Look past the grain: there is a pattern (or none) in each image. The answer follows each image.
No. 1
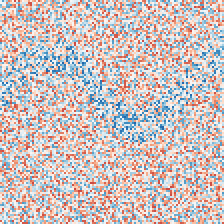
a wavy band
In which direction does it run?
left to right
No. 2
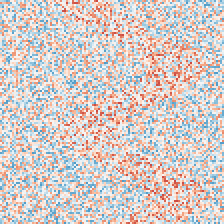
a wavy band
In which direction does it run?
top to bottom
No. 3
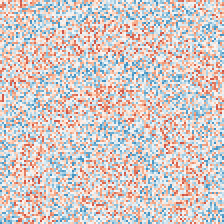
rings round one point
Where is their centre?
bottom middle
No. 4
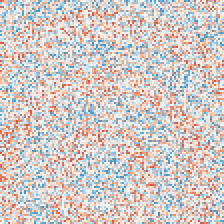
rings round one point
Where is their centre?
bottom middle
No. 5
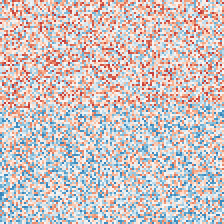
a sharp edge
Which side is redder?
top
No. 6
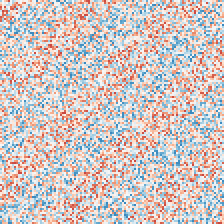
diagonal stripes
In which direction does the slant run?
bottom left to top right
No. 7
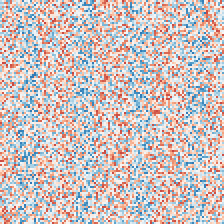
vertical stripes
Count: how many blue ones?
4
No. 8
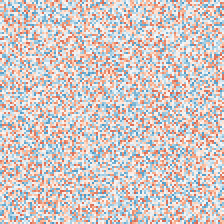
only noise
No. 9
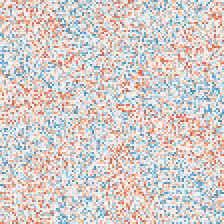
spokes from one point
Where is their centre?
centre
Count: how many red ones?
7
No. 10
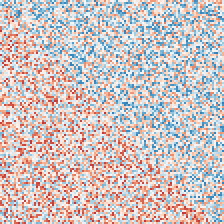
a sharp edge
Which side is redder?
bottom left
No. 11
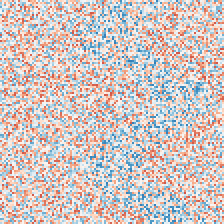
a wavy band
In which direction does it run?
top to bottom
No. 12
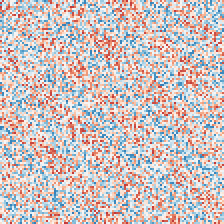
diagonal stripes
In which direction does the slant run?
top left to bottom right
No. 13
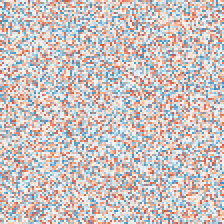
only noise
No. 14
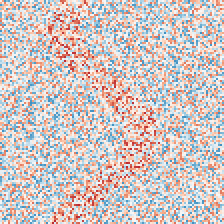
a wavy band
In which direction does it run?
top to bottom
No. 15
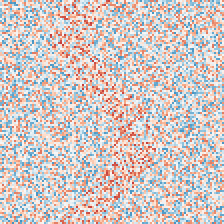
a wavy band
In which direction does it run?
top to bottom
